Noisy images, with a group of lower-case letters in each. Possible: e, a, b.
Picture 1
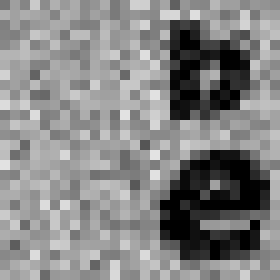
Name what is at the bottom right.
e
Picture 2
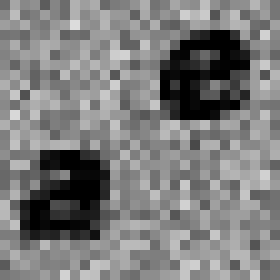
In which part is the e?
top right
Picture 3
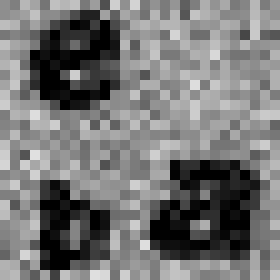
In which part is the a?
bottom right
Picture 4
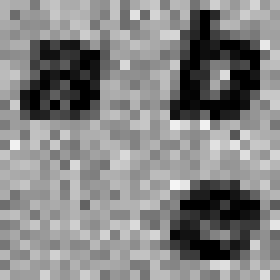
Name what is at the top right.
b
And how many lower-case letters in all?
3
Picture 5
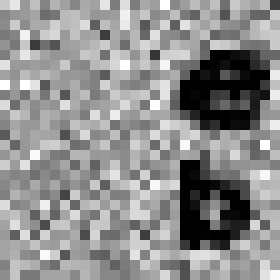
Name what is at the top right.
e
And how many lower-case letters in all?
2
